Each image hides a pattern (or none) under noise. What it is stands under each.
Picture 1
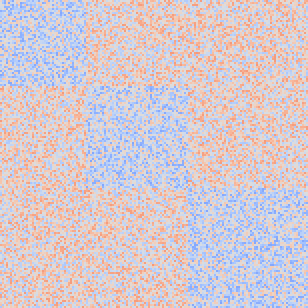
blocks along the diagonal
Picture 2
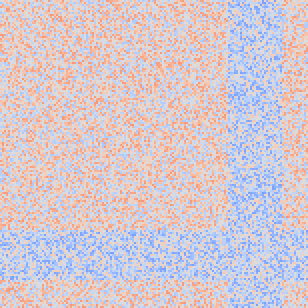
bands of rows crossing bands of columns
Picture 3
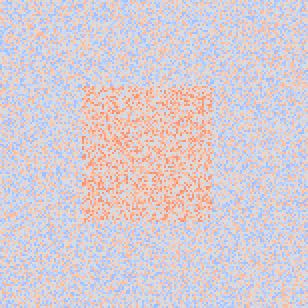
one block
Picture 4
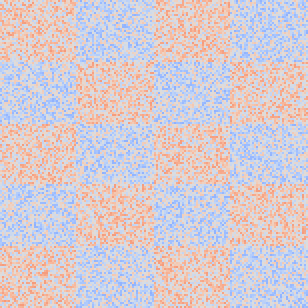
a checkerboard
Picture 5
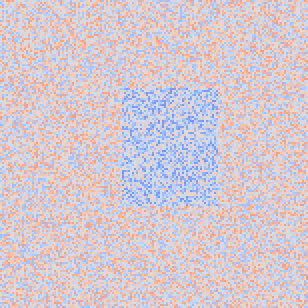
one block
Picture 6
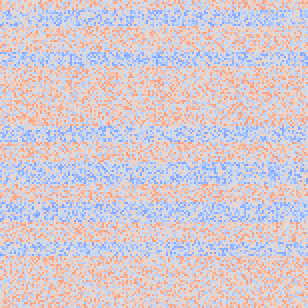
bands of rows
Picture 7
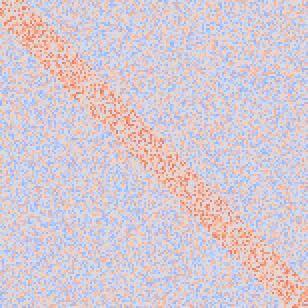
a diagonal band
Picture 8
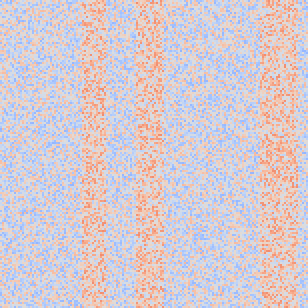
bands of columns
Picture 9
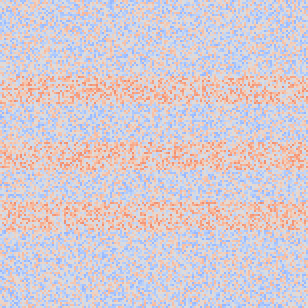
bands of rows
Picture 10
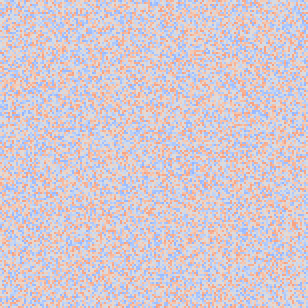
only noise
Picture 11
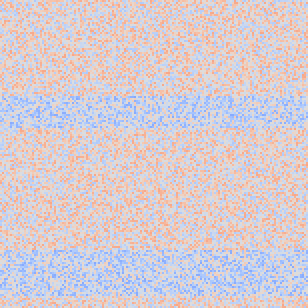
bands of rows
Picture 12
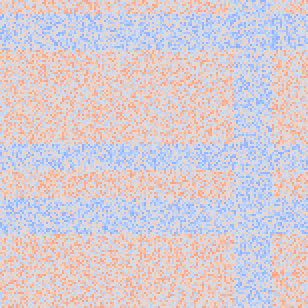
bands of rows crossing bands of columns
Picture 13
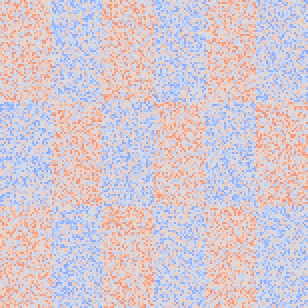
a checkerboard
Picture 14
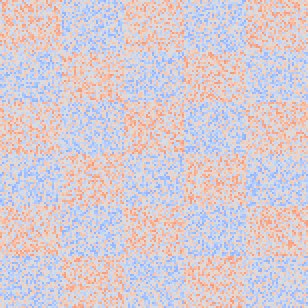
a checkerboard
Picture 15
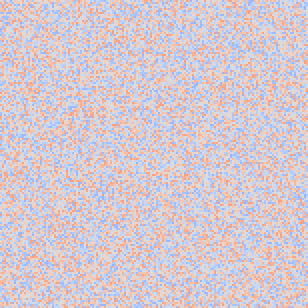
only noise
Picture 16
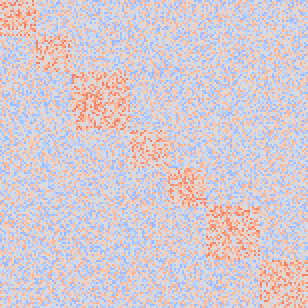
blocks along the diagonal
